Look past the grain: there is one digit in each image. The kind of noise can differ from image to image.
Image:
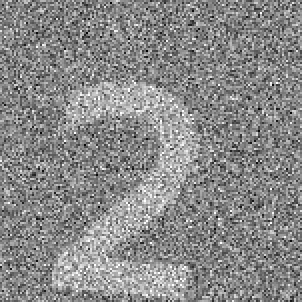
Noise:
low rank plus noise
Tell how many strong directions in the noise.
three or four
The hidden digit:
2
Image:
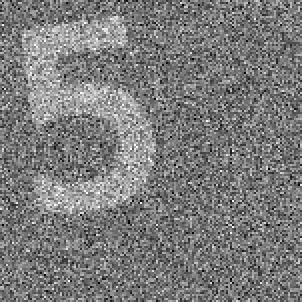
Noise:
low rank plus noise
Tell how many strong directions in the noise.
one
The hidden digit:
5
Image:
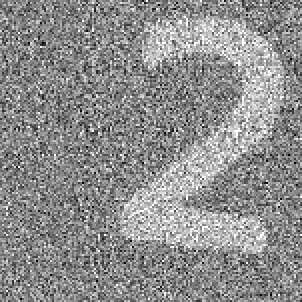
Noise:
low rank plus noise
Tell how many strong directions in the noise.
three or four
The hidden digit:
2
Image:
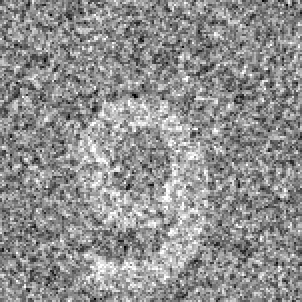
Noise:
blotchy
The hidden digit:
9
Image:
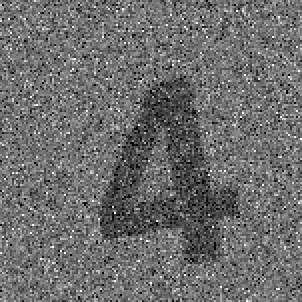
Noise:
heavy tails
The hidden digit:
4
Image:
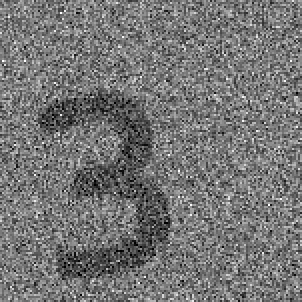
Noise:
low rank plus noise
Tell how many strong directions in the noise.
one
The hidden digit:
3
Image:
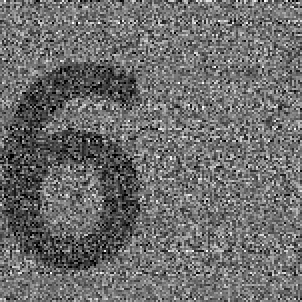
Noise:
rows of uneven size
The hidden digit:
6
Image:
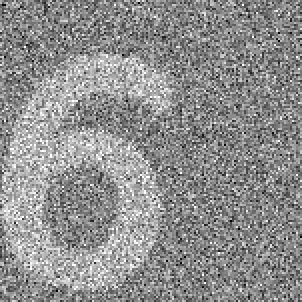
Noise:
independent entries
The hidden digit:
6
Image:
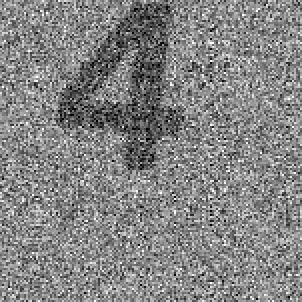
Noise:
low rank plus noise
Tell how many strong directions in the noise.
one
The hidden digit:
4
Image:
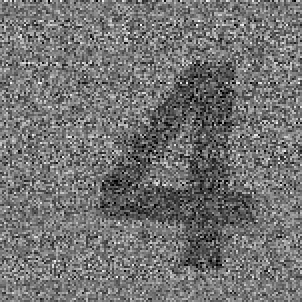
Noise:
rows of uneven size
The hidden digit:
4
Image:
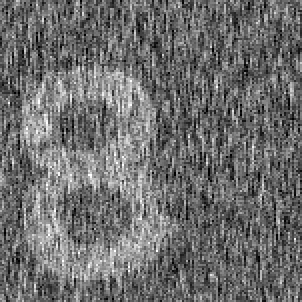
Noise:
streaked along the columns
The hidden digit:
8
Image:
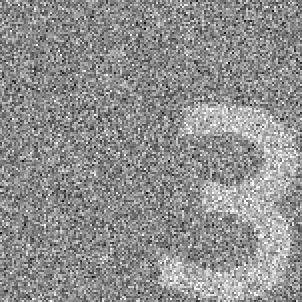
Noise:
independent entries
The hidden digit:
3
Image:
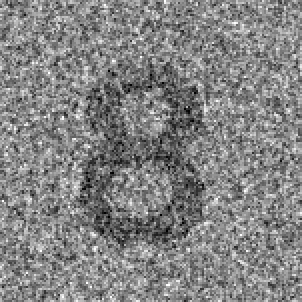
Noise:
blotchy
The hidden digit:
8
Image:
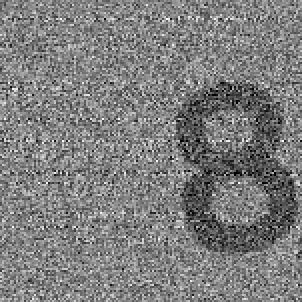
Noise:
rows of uneven size
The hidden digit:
8
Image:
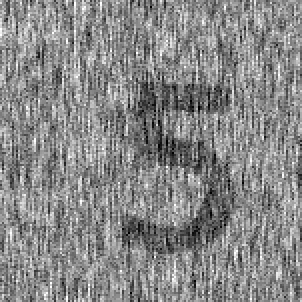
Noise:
streaked along the columns
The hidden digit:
5
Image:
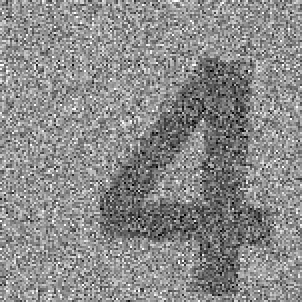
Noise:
low rank plus noise
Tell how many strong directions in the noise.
two
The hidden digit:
4
